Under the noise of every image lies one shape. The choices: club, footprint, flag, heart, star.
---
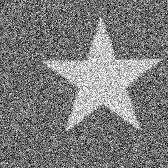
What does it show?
light star
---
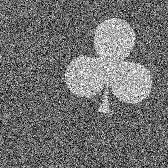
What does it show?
light club
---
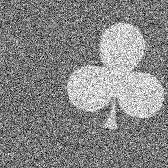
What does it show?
light club
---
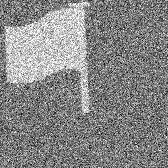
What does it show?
light flag
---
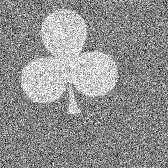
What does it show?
light club
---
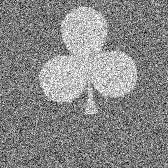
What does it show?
light club
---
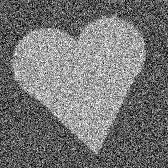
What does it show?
light heart
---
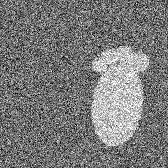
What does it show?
light footprint
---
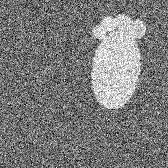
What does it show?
light footprint
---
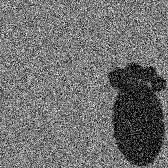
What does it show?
dark footprint
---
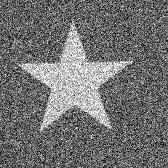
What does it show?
light star
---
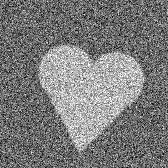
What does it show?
light heart
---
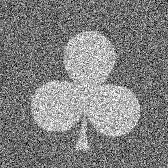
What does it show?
light club
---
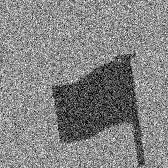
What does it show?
dark flag
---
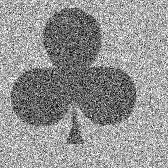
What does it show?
dark club
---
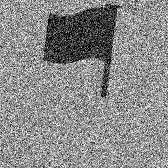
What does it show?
dark flag
